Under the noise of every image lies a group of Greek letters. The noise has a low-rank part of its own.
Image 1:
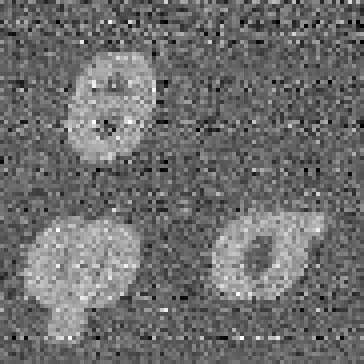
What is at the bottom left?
phi
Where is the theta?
top left
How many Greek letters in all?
3
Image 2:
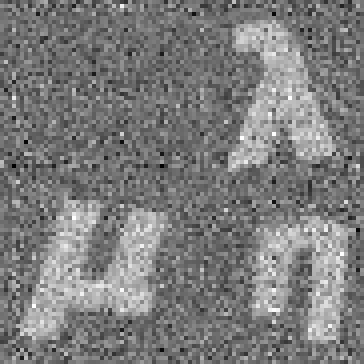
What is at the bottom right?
eta
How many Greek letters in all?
3
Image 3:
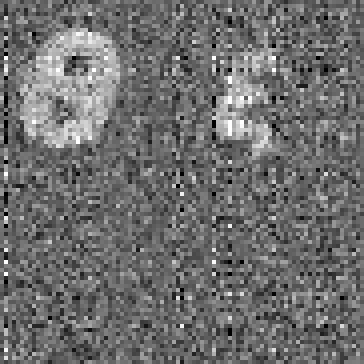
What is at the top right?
xi
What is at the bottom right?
nothing
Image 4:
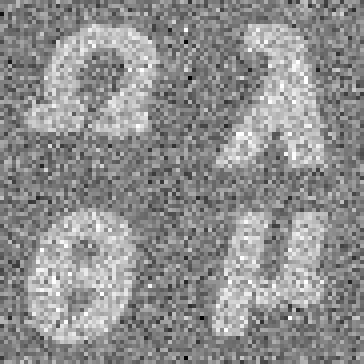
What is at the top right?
lambda
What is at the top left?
omega
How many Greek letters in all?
4
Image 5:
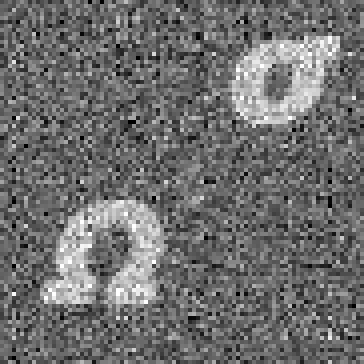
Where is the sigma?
top right
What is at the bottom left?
omega
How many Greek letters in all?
2
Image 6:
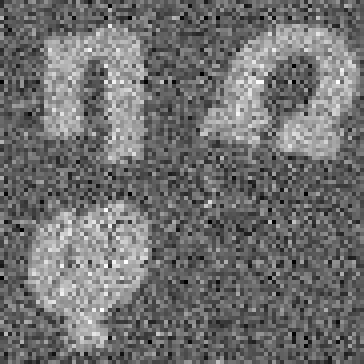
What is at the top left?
eta
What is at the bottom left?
phi
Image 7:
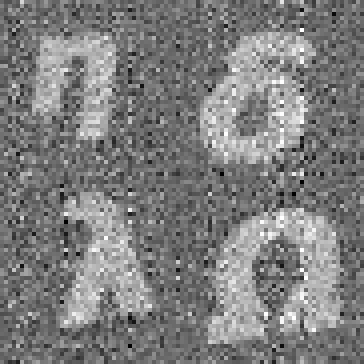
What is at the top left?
eta
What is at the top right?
delta
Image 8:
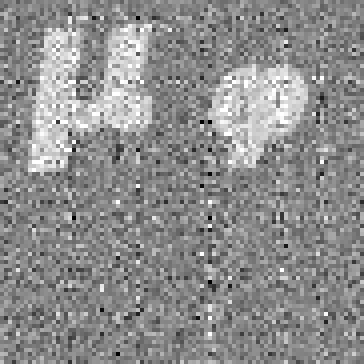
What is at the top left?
mu
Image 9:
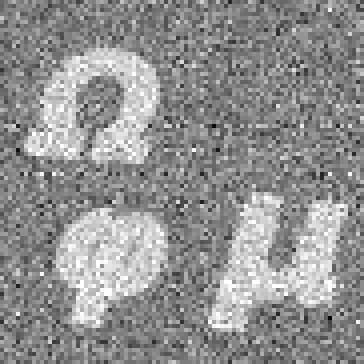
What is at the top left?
omega
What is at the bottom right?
mu
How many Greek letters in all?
3
